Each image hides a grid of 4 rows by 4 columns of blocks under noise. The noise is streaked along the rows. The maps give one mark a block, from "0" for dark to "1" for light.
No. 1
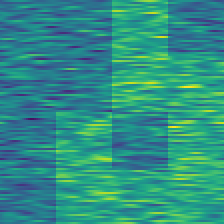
0 0 1 0
0 0 1 1
0 1 0 1
0 1 1 1
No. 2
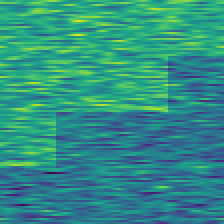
1 1 1 1
1 1 1 0
1 0 0 0
0 0 0 0
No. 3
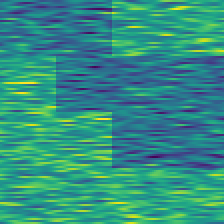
0 0 1 1
1 0 0 0
1 1 0 0
1 1 1 1
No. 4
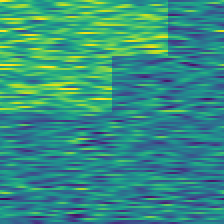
1 1 1 0
1 1 0 0
0 0 0 0
0 0 0 0
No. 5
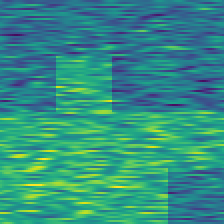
0 0 0 0
0 1 0 0
1 1 1 1
1 1 1 0
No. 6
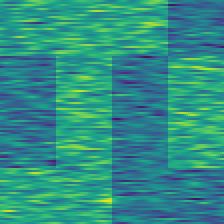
1 1 1 0
0 1 0 1
0 1 0 1
1 1 0 0
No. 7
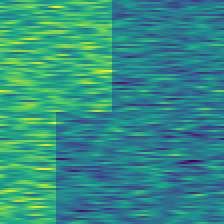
1 1 0 0
1 1 0 0
1 0 0 0
1 0 0 0
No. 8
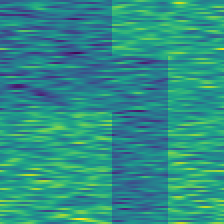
0 0 1 1
0 0 0 1
1 1 0 1
1 1 0 1
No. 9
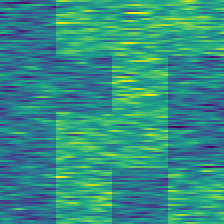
0 1 1 1
0 0 1 0
0 1 1 0
0 1 0 1
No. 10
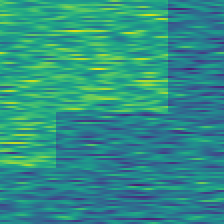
1 1 1 0
1 1 1 0
1 0 0 0
0 0 0 0
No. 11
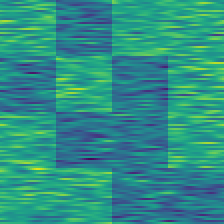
1 0 1 1
0 1 0 1
1 0 0 1
1 1 0 0
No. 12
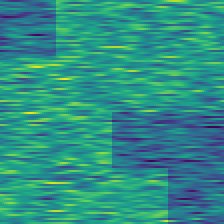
0 1 1 1
1 1 1 1
1 1 0 0
1 1 1 0
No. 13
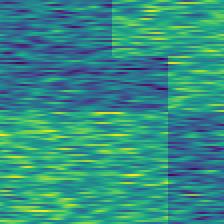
0 0 1 1
0 0 0 1
1 1 1 0
1 1 1 0
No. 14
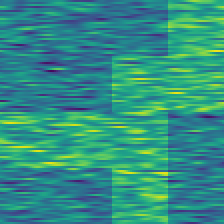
0 0 0 1
0 0 1 1
1 1 1 0
0 0 1 0
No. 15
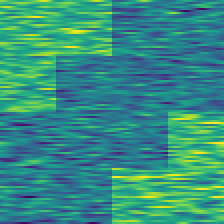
1 1 0 0
1 0 0 0
0 0 0 1
0 0 1 1
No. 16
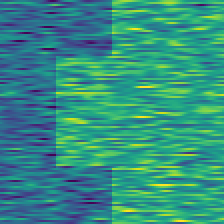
0 0 1 1
0 1 1 1
0 1 1 1
0 0 1 1
